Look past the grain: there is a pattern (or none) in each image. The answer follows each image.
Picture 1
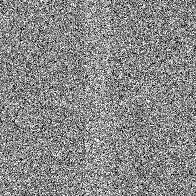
one band of columns
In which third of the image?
middle
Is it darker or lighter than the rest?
lighter
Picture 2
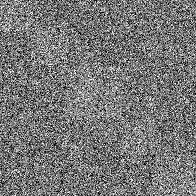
blocks along the diagonal
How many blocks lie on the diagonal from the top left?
5
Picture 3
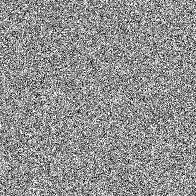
only noise
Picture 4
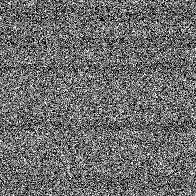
bands of rows
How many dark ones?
5
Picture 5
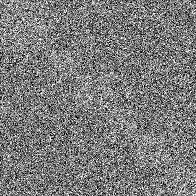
blocks along the diagonal
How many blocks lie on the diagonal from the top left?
6
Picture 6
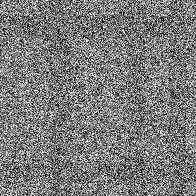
bands of rows crossing bands of columns
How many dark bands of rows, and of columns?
2 and 3
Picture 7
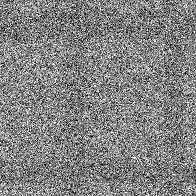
bands of rows crossing bands of columns
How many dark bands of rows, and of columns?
2 and 2
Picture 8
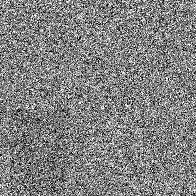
one block
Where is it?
bottom left
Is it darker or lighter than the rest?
darker
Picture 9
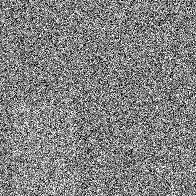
one block
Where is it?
bottom left
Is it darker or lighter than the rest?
lighter
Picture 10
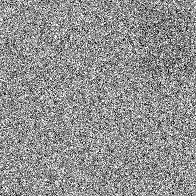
one block
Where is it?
top right
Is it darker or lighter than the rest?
darker
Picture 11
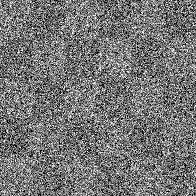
a checkerboard
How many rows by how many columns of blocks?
5 by 6
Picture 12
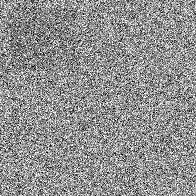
one block
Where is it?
top left
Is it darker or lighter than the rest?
darker
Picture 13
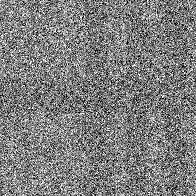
bands of rows crossing bands of columns
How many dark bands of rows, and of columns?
1 and 3
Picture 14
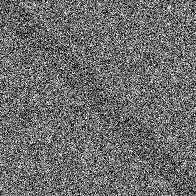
a diagonal band
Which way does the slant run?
top left to bottom right
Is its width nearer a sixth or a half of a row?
a sixth
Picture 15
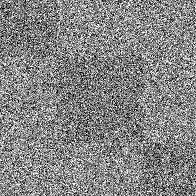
blocks along the diagonal
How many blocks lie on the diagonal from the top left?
3
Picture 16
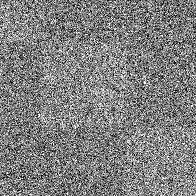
blocks along the diagonal
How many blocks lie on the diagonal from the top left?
3
